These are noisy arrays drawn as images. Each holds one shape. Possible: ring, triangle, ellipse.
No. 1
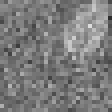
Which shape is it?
ellipse
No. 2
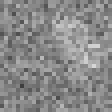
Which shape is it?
ellipse
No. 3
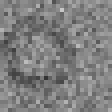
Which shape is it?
ring
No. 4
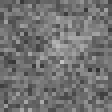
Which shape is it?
triangle
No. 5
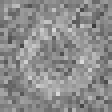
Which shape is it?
ring
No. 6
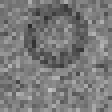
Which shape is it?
ring
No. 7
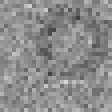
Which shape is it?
ring
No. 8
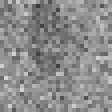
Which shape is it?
ellipse
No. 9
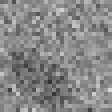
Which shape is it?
ellipse
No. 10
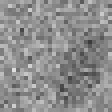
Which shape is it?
ellipse
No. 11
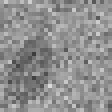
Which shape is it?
ellipse
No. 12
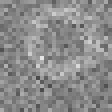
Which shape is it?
ring
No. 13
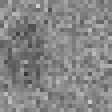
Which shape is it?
ellipse
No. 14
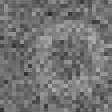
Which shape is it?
ring
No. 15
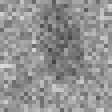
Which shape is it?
ellipse
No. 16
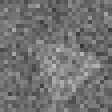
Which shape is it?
triangle
